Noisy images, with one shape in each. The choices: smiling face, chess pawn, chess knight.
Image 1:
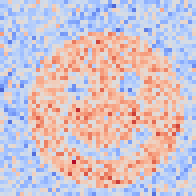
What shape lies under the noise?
smiling face
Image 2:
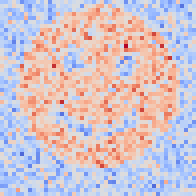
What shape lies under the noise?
smiling face
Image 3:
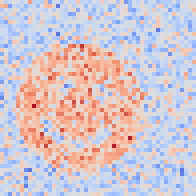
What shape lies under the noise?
smiling face
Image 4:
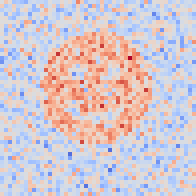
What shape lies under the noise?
smiling face
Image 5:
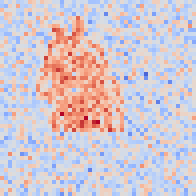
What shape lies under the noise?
chess knight
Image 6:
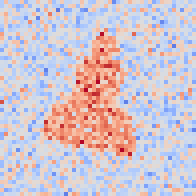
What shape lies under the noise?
chess pawn
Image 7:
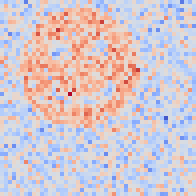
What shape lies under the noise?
smiling face
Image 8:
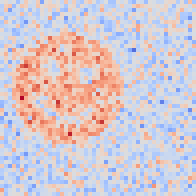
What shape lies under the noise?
smiling face
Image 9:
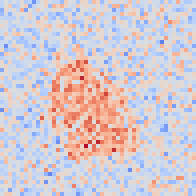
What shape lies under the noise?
chess knight
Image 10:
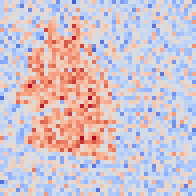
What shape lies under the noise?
chess knight
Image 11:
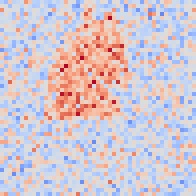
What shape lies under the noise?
chess knight
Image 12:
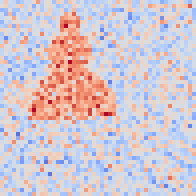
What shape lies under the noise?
chess pawn
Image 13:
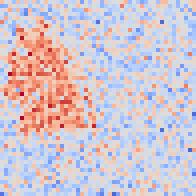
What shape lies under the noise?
chess knight
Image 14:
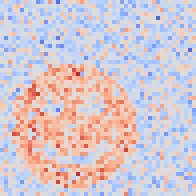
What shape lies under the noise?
smiling face
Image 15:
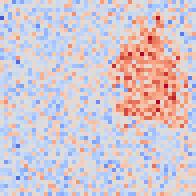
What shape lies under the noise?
chess knight
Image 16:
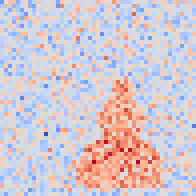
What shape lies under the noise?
chess pawn
